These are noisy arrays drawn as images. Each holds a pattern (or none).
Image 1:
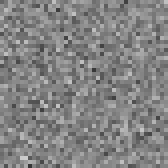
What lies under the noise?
only noise
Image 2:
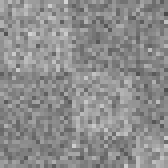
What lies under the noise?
blocks along the diagonal
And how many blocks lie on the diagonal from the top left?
3
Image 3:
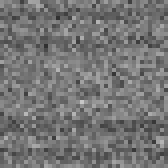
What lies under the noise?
bands of rows
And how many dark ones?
4
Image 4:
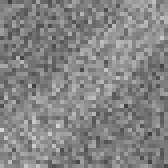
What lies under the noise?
a diagonal band
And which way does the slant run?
bottom left to top right
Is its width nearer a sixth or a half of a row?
a half
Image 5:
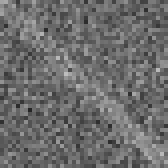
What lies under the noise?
a diagonal band
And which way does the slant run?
top left to bottom right
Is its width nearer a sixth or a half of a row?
a sixth
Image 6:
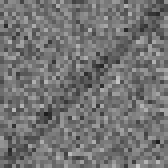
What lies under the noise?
a diagonal band
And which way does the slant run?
bottom left to top right
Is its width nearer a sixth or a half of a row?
a sixth
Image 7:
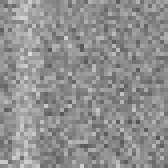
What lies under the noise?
one band of columns
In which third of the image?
left
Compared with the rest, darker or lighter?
lighter
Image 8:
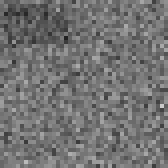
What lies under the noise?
one block
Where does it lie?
top left
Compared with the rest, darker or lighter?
darker
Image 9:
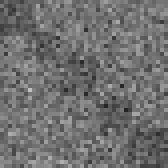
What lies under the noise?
blocks along the diagonal
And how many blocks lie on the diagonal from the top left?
5
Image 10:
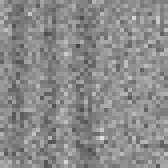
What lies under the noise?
bands of columns
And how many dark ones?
3
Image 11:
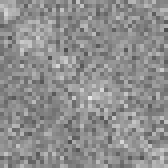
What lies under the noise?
blocks along the diagonal
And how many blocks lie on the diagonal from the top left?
6
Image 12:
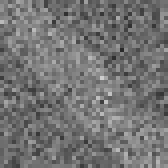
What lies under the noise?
a diagonal band
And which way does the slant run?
top left to bottom right
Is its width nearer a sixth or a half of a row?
a half
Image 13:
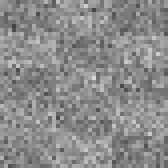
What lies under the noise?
a checkerboard
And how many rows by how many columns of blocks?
5 by 3
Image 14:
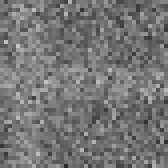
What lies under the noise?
bands of rows crossing bands of columns
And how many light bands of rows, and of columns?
1 and 1
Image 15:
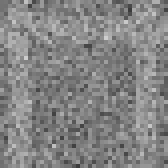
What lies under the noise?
bands of rows crossing bands of columns
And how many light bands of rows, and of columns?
1 and 2
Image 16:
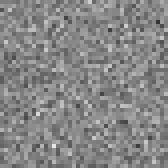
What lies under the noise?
only noise
